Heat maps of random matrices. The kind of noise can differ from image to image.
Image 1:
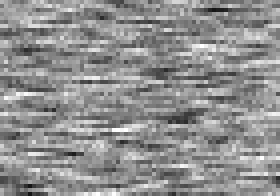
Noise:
streaked along the rows
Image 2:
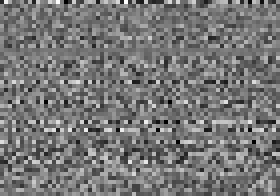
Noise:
rows of uneven size
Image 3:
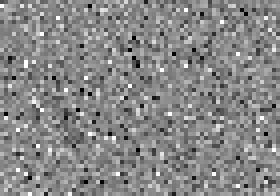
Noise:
heavy tails
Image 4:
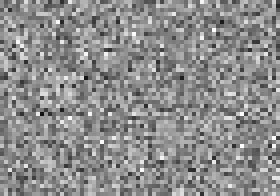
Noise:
low rank plus noise
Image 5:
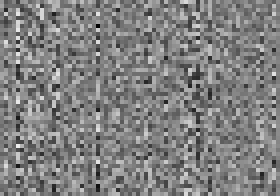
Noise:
columns of uneven size
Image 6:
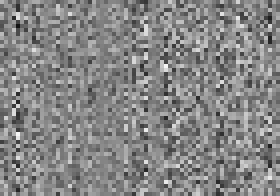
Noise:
columns of uneven size
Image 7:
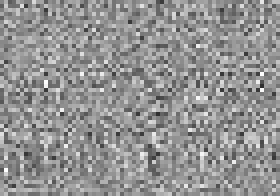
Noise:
low rank plus noise
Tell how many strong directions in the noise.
three or four
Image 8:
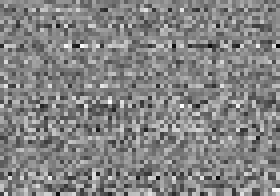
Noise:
rows of uneven size
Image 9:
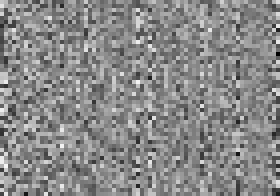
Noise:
columns of uneven size
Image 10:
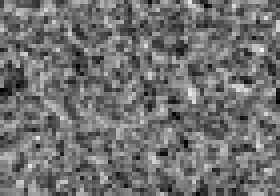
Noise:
blotchy
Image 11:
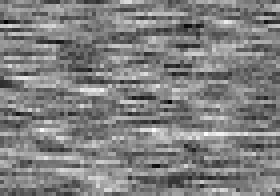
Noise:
streaked along the rows
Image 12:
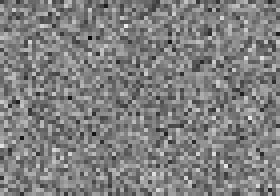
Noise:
independent entries
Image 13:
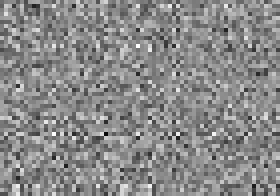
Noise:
low rank plus noise
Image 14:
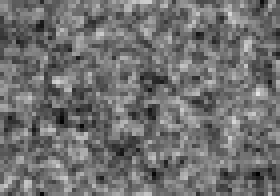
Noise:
blotchy
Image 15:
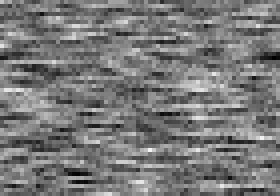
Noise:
streaked along the rows
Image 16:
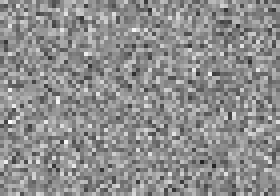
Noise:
independent entries
